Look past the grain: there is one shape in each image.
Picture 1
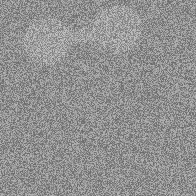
dumbbell
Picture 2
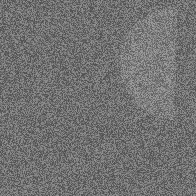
half disc
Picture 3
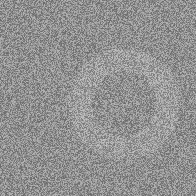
ring
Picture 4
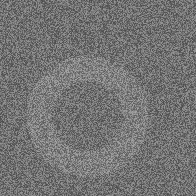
ring
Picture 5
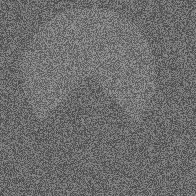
disc with a wedge cut out
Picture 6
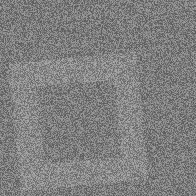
square frame
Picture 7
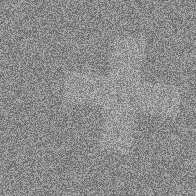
cross
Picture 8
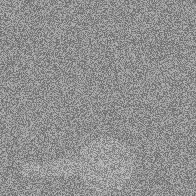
lollipop
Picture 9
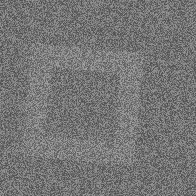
square frame
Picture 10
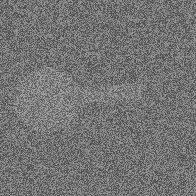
lollipop
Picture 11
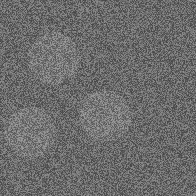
three dots
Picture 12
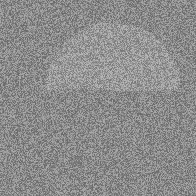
half disc
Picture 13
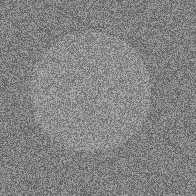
disc
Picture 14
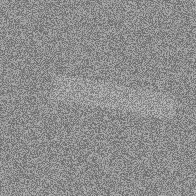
bar
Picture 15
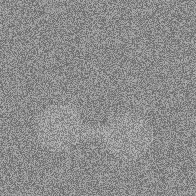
dumbbell
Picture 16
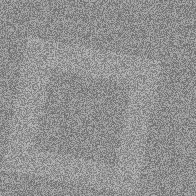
square frame
